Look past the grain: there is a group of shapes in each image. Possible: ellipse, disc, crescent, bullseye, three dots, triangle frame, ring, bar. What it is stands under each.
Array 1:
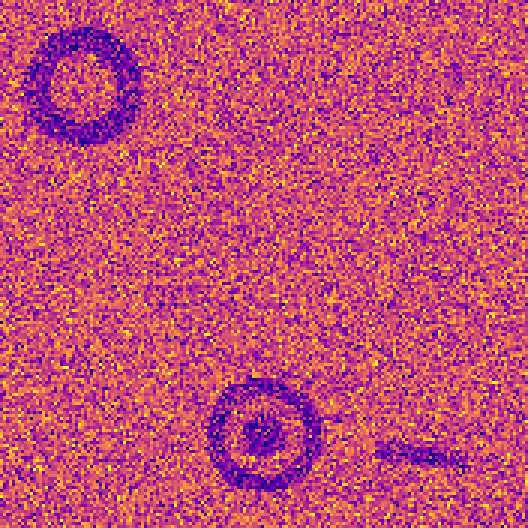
top left: ring; bottom middle: bullseye; bottom right: bar
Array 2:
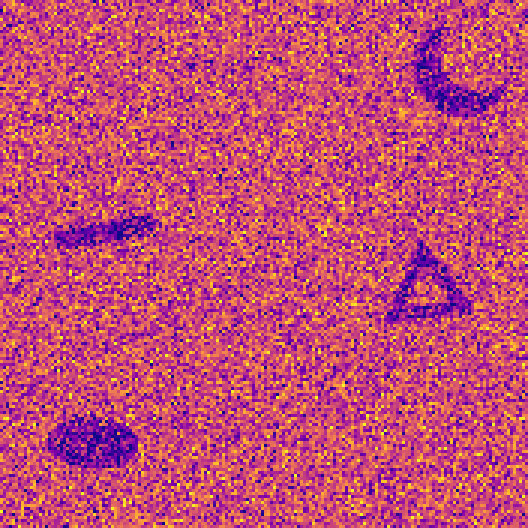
top right: crescent; middle left: bar; middle right: triangle frame; bottom left: ellipse
